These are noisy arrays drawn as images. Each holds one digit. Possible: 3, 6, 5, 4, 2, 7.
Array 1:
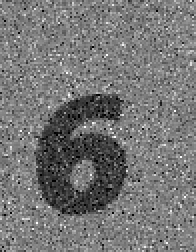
6
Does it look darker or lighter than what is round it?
darker
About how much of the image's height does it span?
half
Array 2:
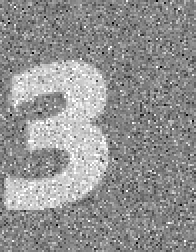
3
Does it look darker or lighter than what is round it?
lighter
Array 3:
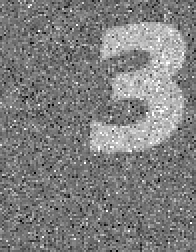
3
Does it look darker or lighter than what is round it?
lighter
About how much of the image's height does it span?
half
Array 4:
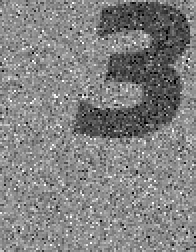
3
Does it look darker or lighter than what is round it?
darker
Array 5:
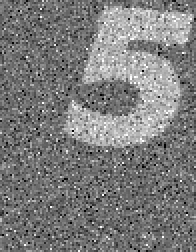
5
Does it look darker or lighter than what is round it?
lighter
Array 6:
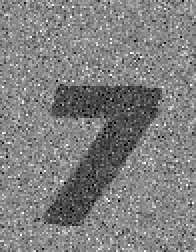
7
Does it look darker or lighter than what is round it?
darker
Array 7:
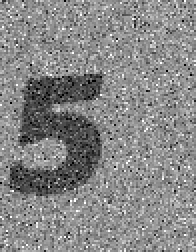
5
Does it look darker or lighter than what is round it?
darker
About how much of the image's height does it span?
half
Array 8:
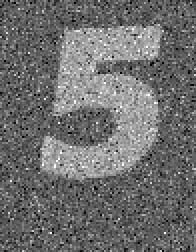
5
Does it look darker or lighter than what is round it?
lighter
